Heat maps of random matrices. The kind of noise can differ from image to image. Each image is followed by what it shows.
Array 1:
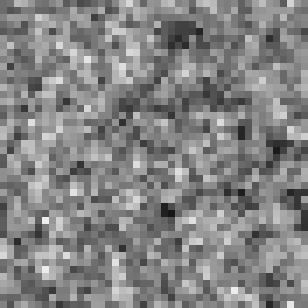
blotchy
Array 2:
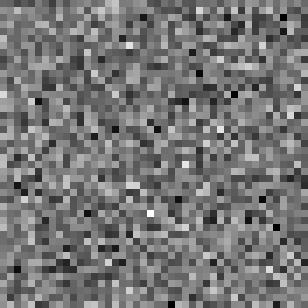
independent entries
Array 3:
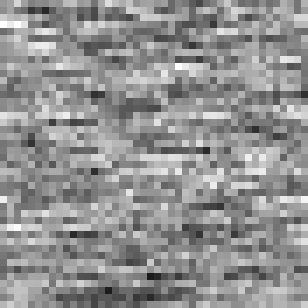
streaked along the rows
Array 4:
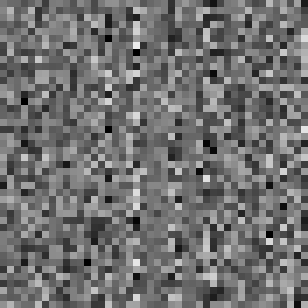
columns of uneven size
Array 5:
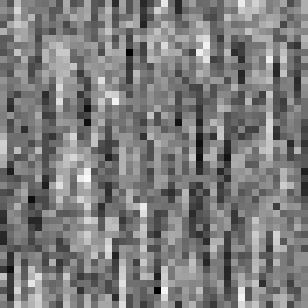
streaked along the columns
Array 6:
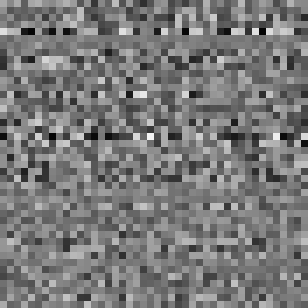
rows of uneven size
